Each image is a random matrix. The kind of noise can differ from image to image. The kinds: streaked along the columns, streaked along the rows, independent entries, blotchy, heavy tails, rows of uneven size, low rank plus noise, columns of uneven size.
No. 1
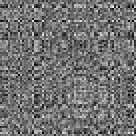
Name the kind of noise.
low rank plus noise
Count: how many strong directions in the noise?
one
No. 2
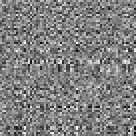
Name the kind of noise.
low rank plus noise
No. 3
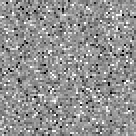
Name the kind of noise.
heavy tails
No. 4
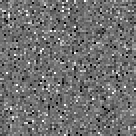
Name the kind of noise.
heavy tails
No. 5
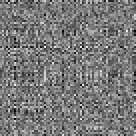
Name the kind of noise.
low rank plus noise
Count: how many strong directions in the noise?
two
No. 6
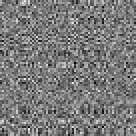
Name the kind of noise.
low rank plus noise
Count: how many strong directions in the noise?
two
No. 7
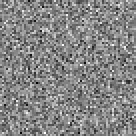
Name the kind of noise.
independent entries
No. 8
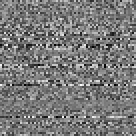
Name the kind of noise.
rows of uneven size
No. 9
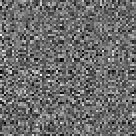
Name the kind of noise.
low rank plus noise
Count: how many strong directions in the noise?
three or four
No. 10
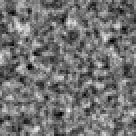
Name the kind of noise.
blotchy
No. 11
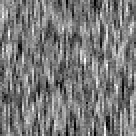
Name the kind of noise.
streaked along the columns
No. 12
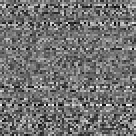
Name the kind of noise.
rows of uneven size
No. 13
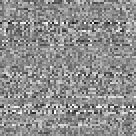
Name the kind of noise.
rows of uneven size
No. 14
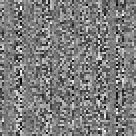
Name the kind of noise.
columns of uneven size
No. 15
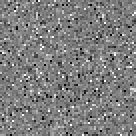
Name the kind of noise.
heavy tails
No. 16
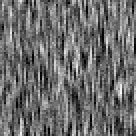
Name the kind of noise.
streaked along the columns
